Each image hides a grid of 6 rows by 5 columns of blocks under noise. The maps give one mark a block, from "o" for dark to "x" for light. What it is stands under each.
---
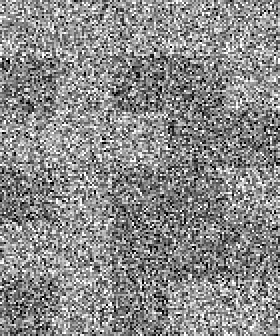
x x x x x
o x o o x
x x x o o
o x o o x
x x o o o
o x o x x
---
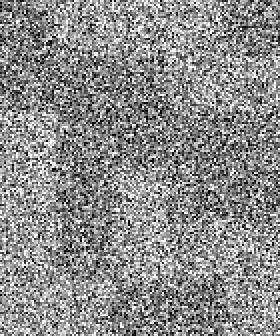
o x x x o
o o o x x
x o o o o
x o x o o
x o x x x
x x o o x
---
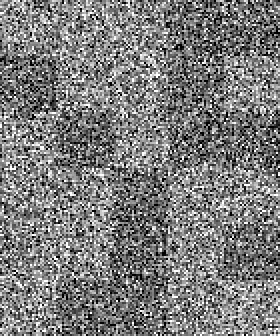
x x x o o
o x x o x
x o x o o
x x o x x
x x o x o
x o o x x
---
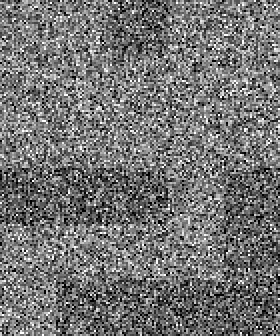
x x o x x
x x x x x
x x x x x
o o o x o
x x x x o
x o o o o
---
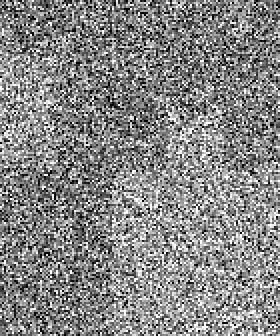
o o o o o
x o o o o
x o o x o
o o x x x
o o x x x
o o x x x
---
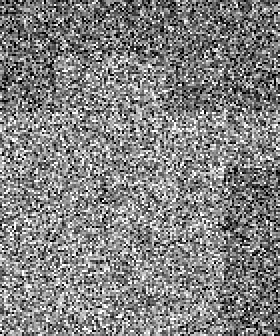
o o o o o
o x x o o
x x x x x
x x x x o
x x x x o
x x x x o
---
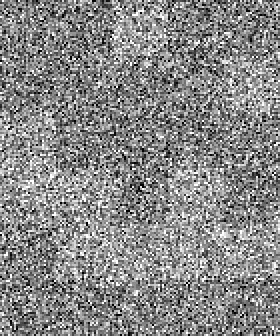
o o x o o
o o o o x
x o o o o
x x o x o
o x x x x
o o o o o
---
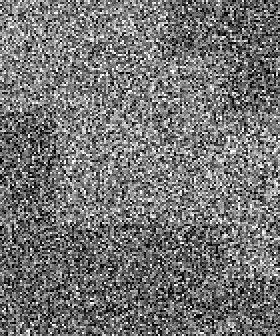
x x x o o
x x x x o
o x x x x
o x x x x
o o o o x
o o o o o
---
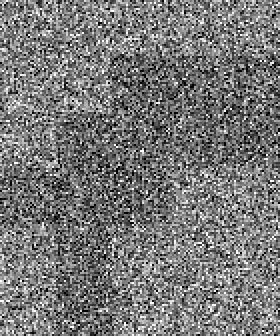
x x x x x
x x o o o
x o o o o
o o o x x
x o x x x
x o x x x
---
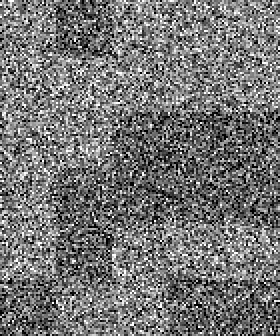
x o x x x
x x x x x
x x o o o
x o o o o
x o x x x
o x x o o
